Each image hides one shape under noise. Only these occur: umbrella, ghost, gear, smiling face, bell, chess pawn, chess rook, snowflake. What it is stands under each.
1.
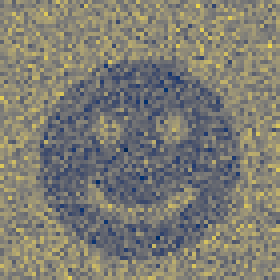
smiling face
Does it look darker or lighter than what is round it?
darker
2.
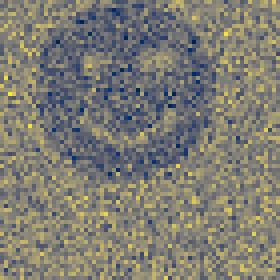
smiling face
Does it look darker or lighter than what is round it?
darker
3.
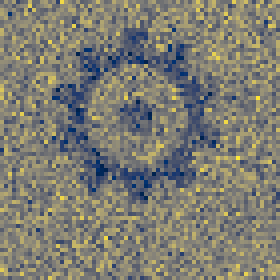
gear
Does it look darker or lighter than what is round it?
darker
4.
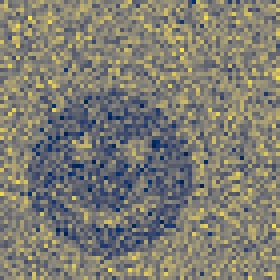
smiling face
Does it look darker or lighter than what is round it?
darker
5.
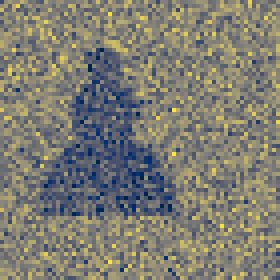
chess pawn
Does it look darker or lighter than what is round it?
darker
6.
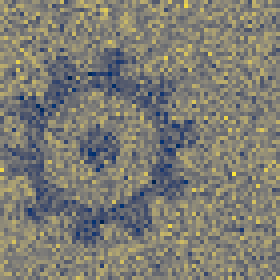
gear
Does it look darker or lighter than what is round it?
darker
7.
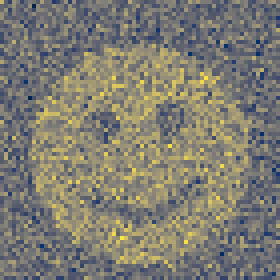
smiling face
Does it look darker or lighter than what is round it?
lighter
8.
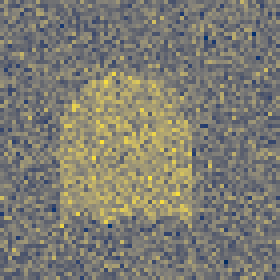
ghost
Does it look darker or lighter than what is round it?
lighter
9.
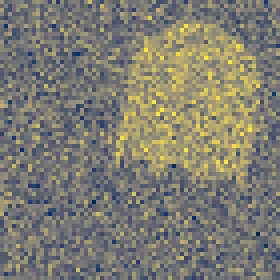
ghost
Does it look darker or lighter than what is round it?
lighter
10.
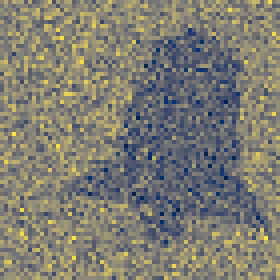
bell
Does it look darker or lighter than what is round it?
darker
